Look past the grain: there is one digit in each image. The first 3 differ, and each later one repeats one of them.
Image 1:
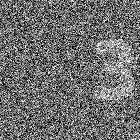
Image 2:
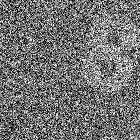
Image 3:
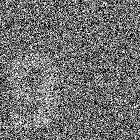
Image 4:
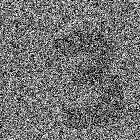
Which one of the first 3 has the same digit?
1
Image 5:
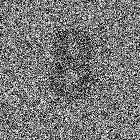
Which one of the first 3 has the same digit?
2
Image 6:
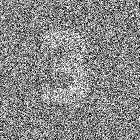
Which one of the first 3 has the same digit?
1
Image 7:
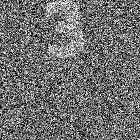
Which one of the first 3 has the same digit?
1
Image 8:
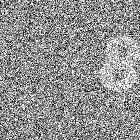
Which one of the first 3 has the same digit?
2
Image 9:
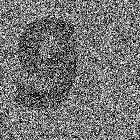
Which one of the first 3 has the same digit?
3
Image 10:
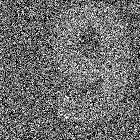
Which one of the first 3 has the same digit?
3
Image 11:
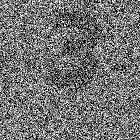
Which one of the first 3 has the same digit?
1
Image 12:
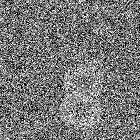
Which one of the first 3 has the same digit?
2
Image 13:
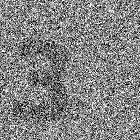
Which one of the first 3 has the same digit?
1
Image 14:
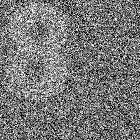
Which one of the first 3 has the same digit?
2
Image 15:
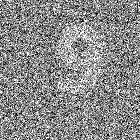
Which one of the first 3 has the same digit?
3
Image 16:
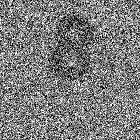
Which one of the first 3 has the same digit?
2
